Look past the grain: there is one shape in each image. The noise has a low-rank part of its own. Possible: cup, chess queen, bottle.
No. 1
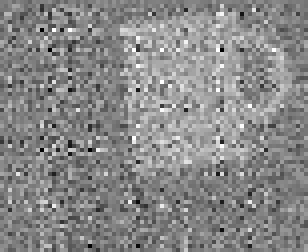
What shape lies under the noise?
cup
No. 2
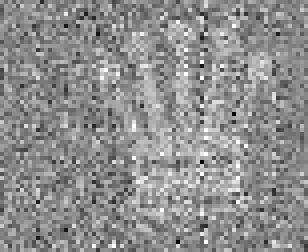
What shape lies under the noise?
chess queen
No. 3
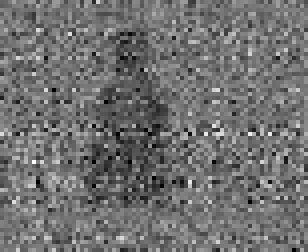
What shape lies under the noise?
bottle
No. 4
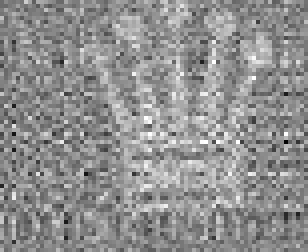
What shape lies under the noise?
chess queen
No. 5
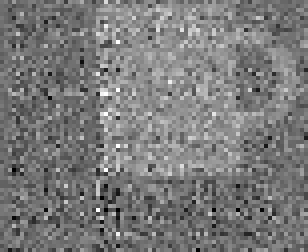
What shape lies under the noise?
cup
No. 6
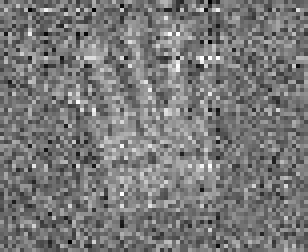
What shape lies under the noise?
chess queen
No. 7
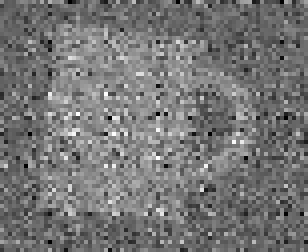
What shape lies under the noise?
cup
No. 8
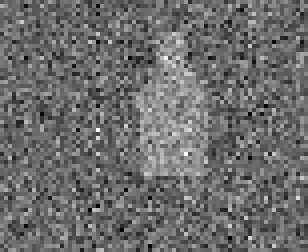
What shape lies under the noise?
bottle
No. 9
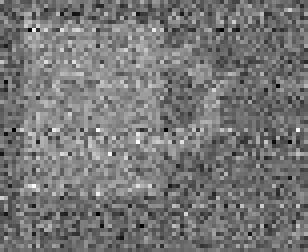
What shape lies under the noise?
cup
